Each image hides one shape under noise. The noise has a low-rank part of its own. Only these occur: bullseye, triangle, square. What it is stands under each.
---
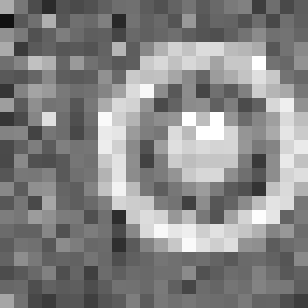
bullseye
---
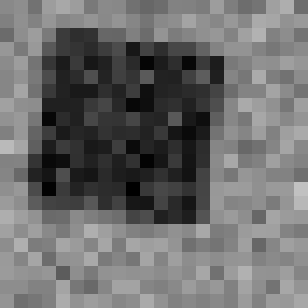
square
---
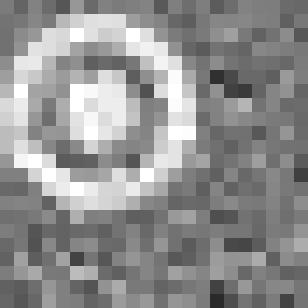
bullseye
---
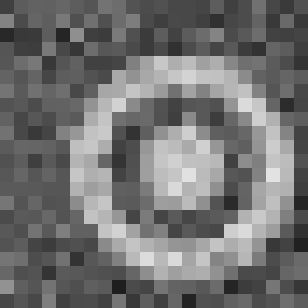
bullseye
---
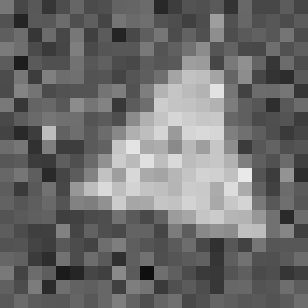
triangle
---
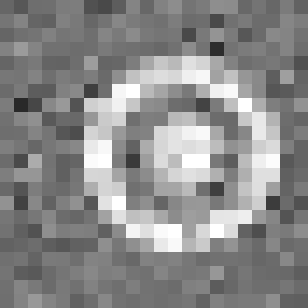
bullseye
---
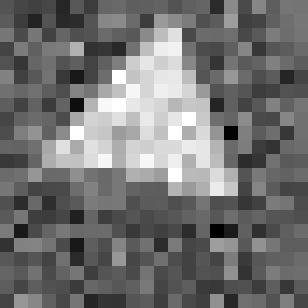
triangle
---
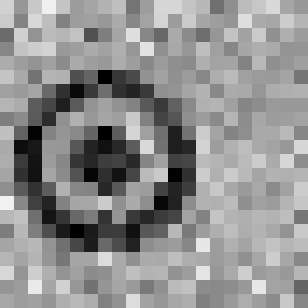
bullseye
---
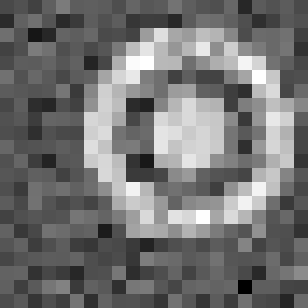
bullseye
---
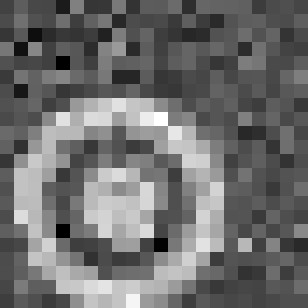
bullseye
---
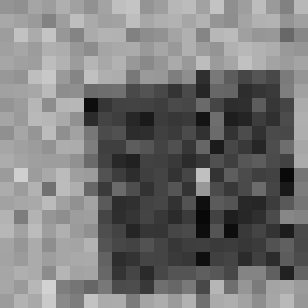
square
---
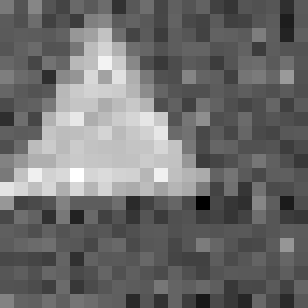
triangle
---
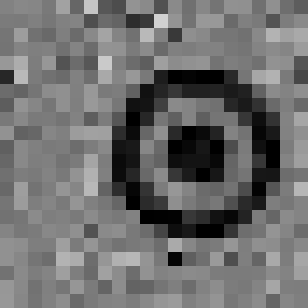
bullseye
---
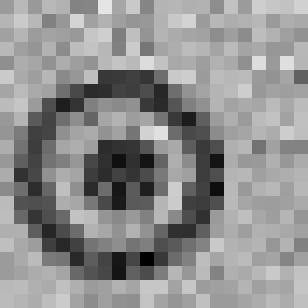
bullseye
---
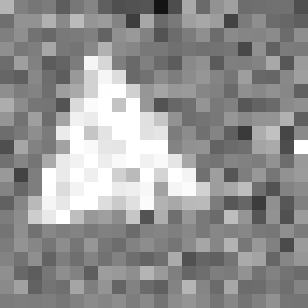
triangle
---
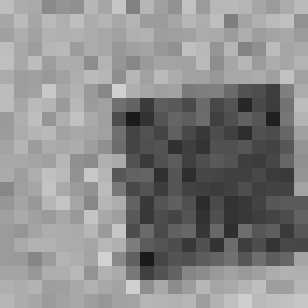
square
